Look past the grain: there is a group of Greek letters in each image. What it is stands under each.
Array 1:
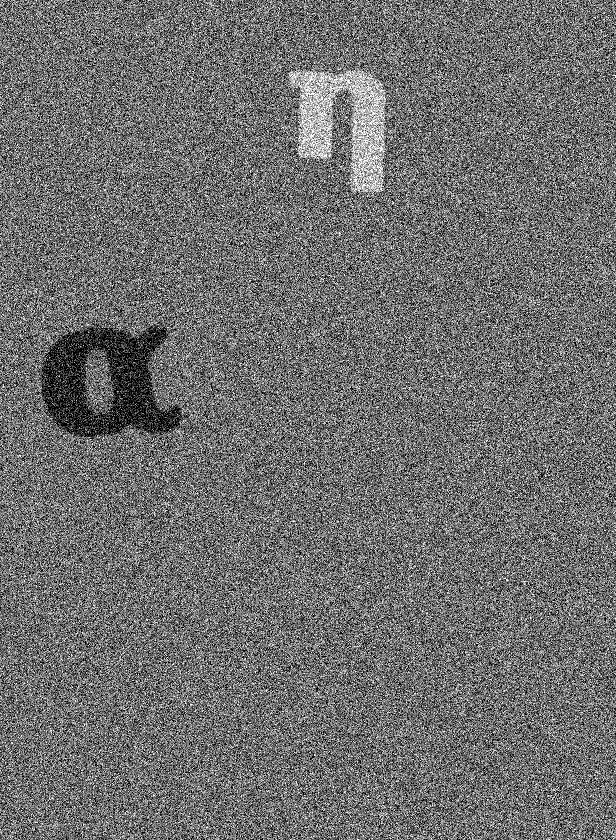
top middle: light eta; middle left: dark alpha
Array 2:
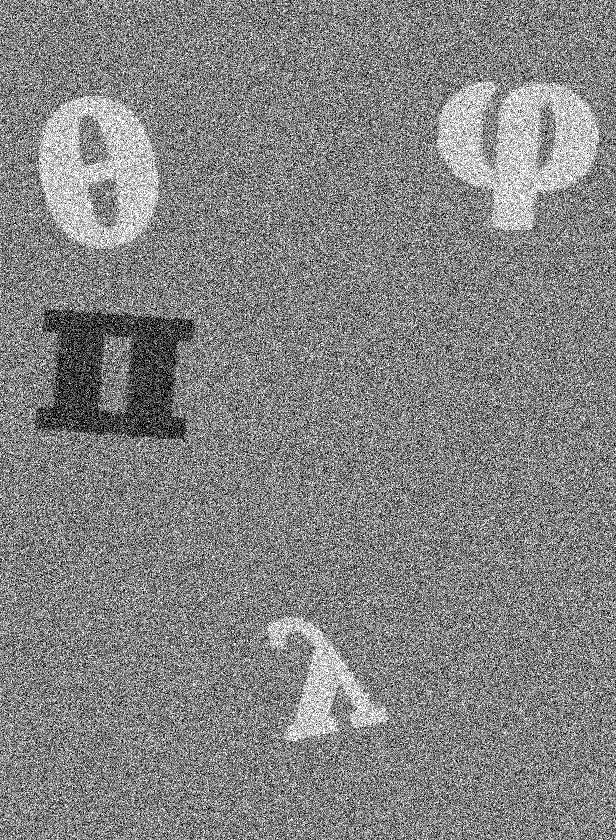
top left: light theta; top right: light phi; middle left: dark pi; bottom middle: light lambda
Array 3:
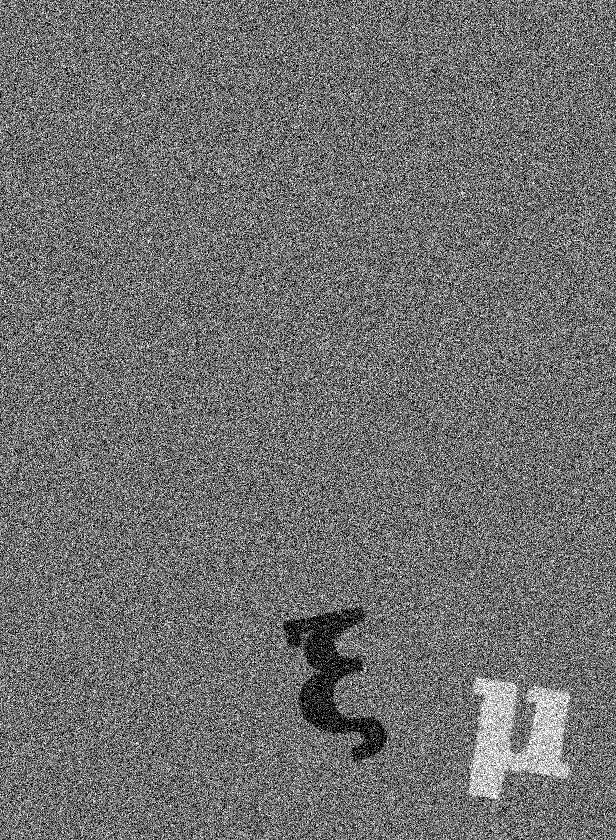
bottom middle: dark xi; bottom right: light mu
